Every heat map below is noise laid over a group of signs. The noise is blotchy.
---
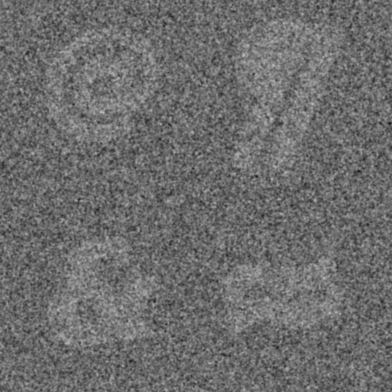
top left: at sign; top right: pilcrow; bottom left: ampersand; bottom right: approximately sign
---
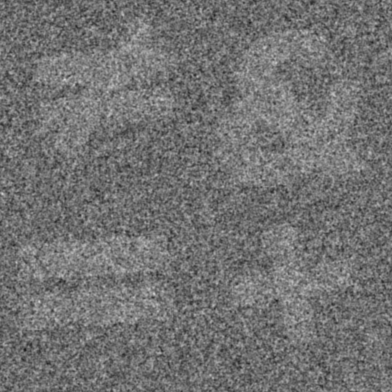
top left: not-equal sign; top right: ampersand; bottom left: equals sign; bottom right: plus sign
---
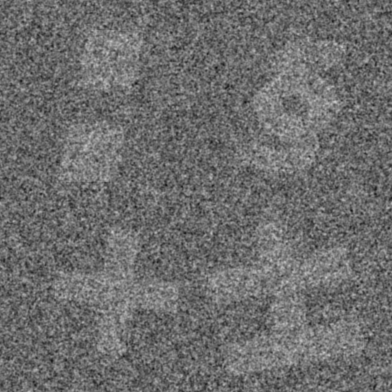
top left: colon; top right: section sign; bottom left: plus sign; bottom right: plus-minus sign
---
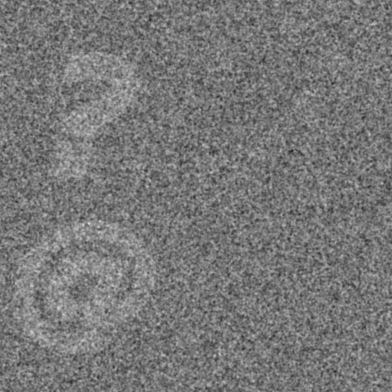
top left: question mark; bottom left: at sign
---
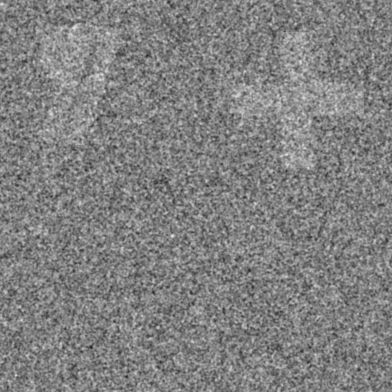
top left: pilcrow; top right: plus sign
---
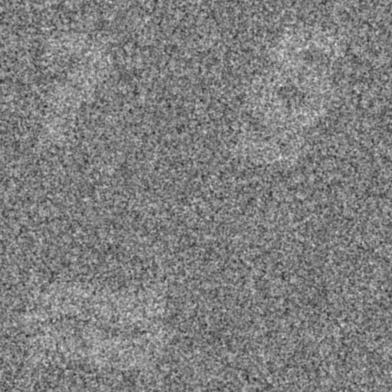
top left: question mark; top right: section sign; bottom left: approximately sign
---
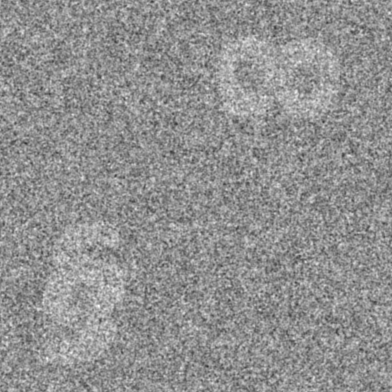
top right: infinity sign; bottom left: section sign
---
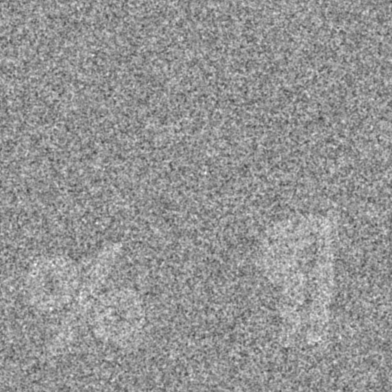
bottom left: percent sign; bottom right: pilcrow
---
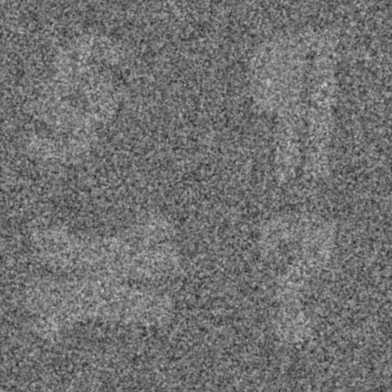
top left: section sign; top right: pilcrow; bottom left: not-equal sign; bottom right: question mark
